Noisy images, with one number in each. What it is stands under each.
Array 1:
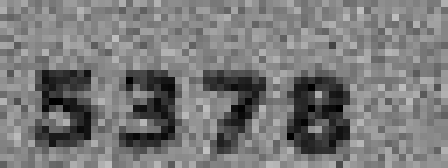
5378
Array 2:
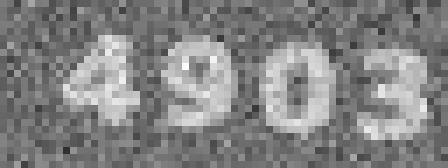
4903
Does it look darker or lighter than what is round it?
lighter
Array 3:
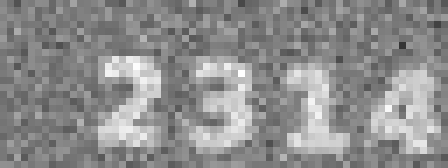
2314
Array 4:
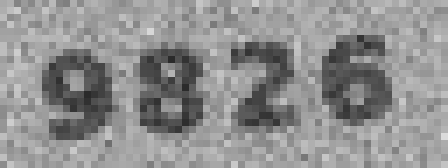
9826
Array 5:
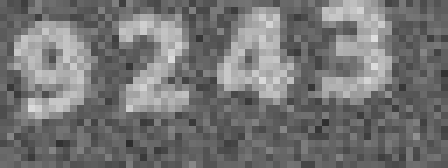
9243
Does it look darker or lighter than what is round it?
lighter
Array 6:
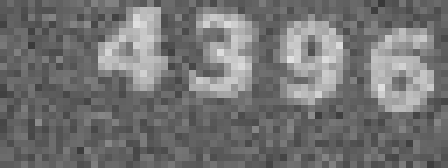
4396
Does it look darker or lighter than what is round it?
lighter
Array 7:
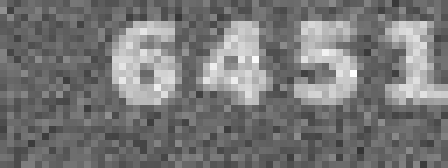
6451
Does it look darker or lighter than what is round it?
lighter
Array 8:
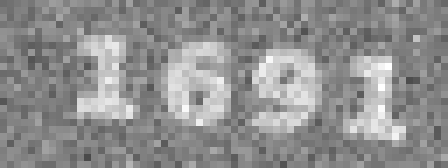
1691
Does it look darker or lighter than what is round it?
lighter
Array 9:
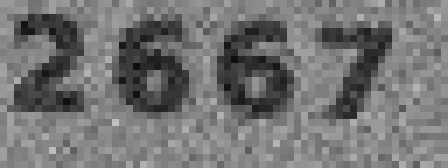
2667
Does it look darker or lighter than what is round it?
darker
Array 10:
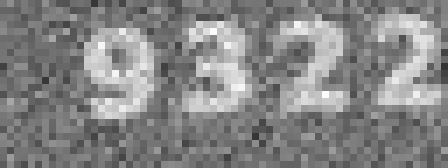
9322
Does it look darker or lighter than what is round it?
lighter
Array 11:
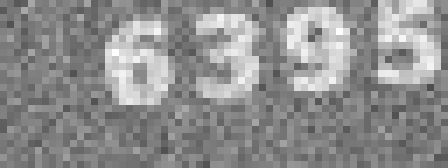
6395
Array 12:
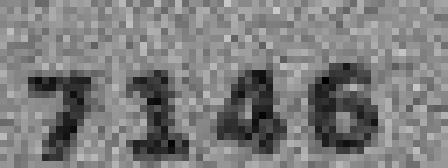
7146
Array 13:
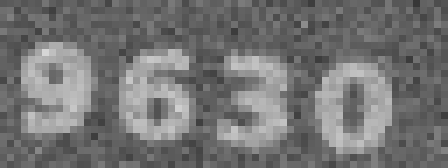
9630
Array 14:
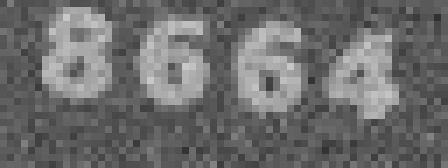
8664
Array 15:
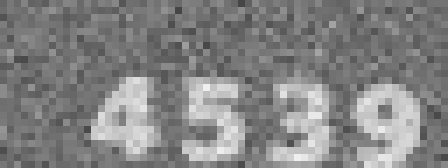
4539
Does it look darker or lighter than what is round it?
lighter
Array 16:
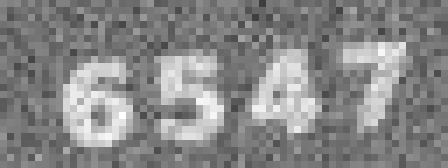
6547
